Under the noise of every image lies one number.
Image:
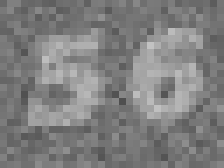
56
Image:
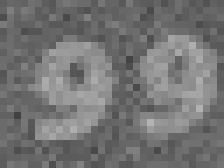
99
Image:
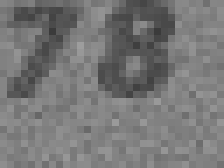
78
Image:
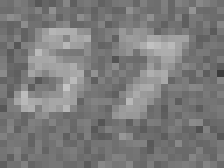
57
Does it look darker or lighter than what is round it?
lighter
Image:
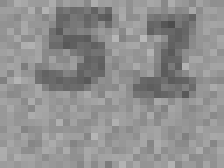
51
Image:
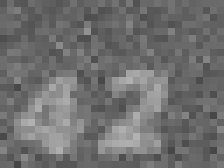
42
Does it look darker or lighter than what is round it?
lighter
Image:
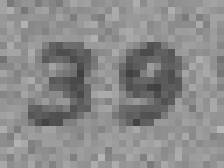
39
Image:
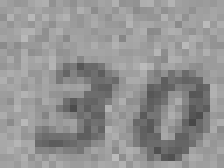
30
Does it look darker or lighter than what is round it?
darker
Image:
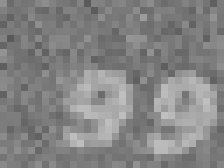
99
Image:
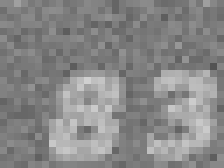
83
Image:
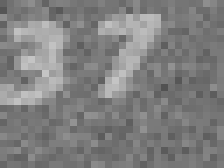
37
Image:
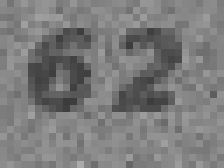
62
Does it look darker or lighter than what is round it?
darker
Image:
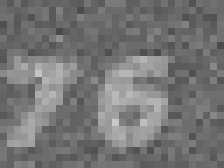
76
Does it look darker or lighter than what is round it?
lighter
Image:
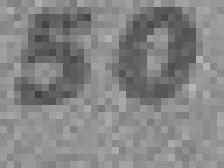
50
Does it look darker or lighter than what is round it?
darker
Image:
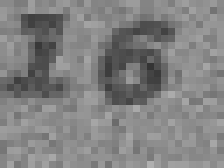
16
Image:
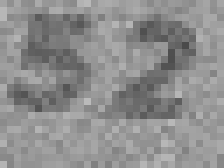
52
